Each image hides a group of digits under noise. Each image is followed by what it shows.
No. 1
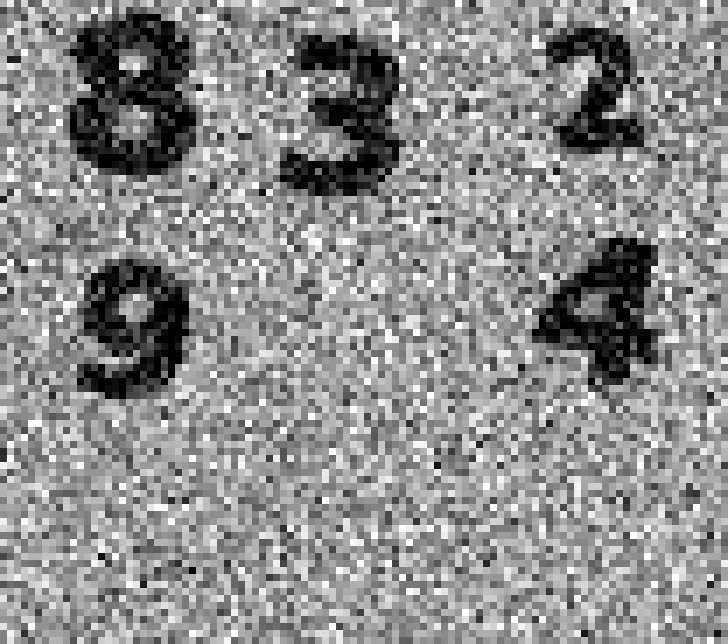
top left: 8; top middle: 3; top right: 2; middle left: 9; middle right: 4
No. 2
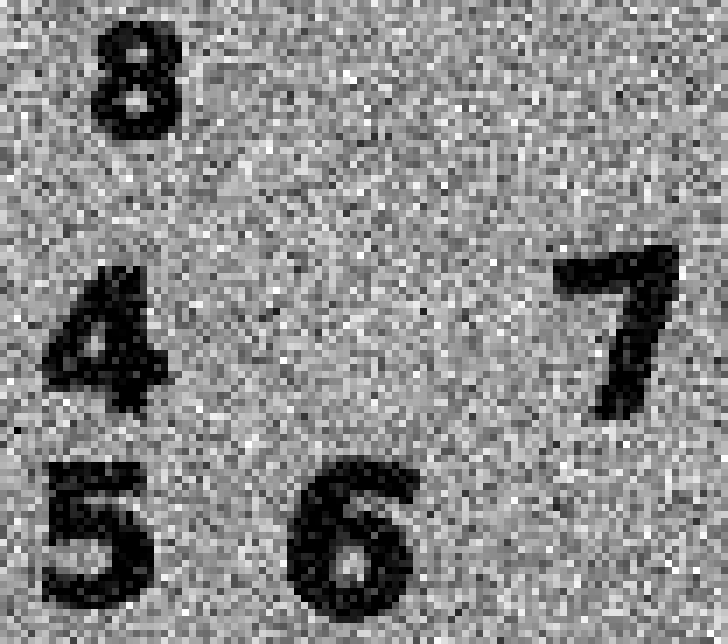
top left: 8; middle left: 4; middle right: 7; bottom left: 5; bottom middle: 6
